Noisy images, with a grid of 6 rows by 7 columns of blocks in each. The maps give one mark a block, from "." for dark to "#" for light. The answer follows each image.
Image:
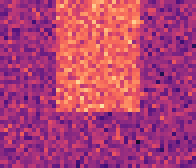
..###..
..###..
..###..
..###..
.......
.......
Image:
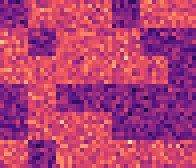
.###.##
#.###..
######.
.#.....
.###...
#.#####
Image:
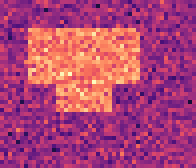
.......
.####..
.####..
..##...
.......
.......
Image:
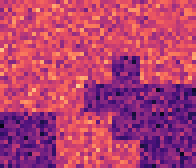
#######
#######
####.##
###....
..##...
..###..
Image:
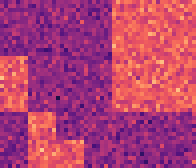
....###
....###
#...###
#...###
.#.....
.##....
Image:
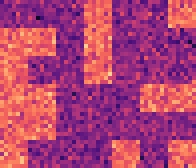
...#..#
##.#...
#..#...
##...##
##.....
#...#.#
